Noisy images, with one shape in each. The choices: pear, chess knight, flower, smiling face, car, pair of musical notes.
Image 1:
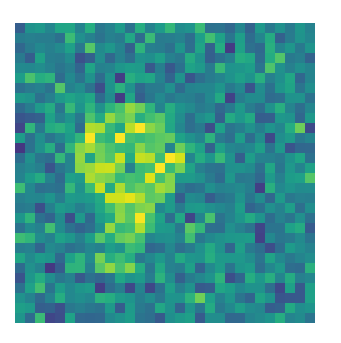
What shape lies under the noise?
pear
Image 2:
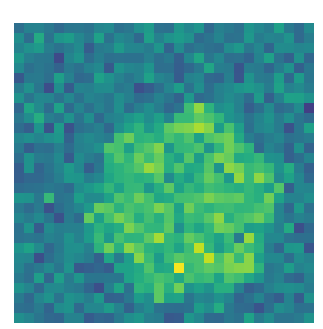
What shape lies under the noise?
flower
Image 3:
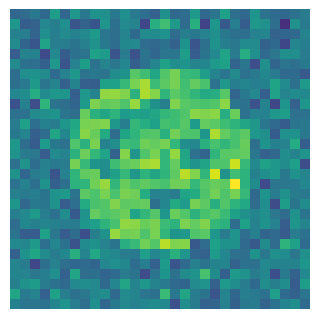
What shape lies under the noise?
smiling face
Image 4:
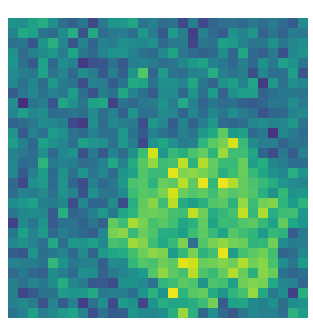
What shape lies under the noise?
flower
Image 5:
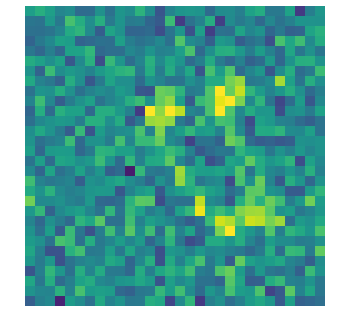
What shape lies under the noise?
pair of musical notes
